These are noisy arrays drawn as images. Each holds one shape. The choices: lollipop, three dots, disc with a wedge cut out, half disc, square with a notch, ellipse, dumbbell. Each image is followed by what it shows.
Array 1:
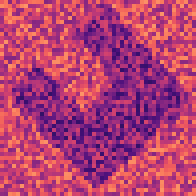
square with a notch
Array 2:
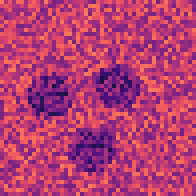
three dots
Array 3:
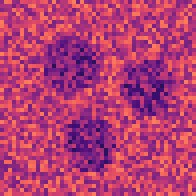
three dots
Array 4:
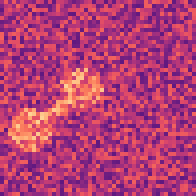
dumbbell
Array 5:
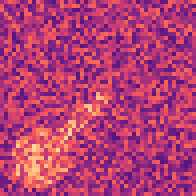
lollipop
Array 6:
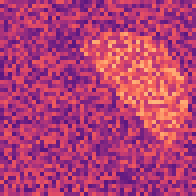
half disc
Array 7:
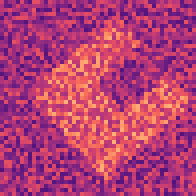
square with a notch
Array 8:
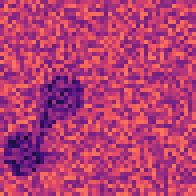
dumbbell
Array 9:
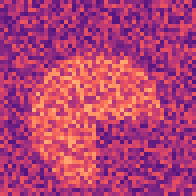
disc with a wedge cut out
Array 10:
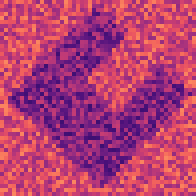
square with a notch
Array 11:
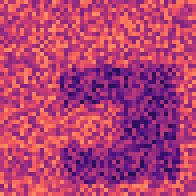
square with a notch
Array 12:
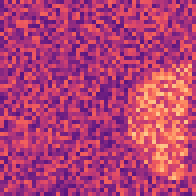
half disc
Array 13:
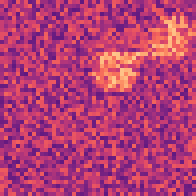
dumbbell
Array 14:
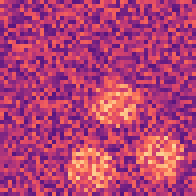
three dots
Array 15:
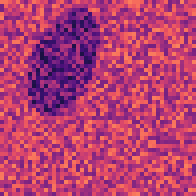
ellipse
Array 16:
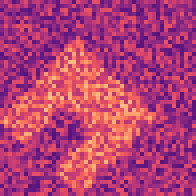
square with a notch
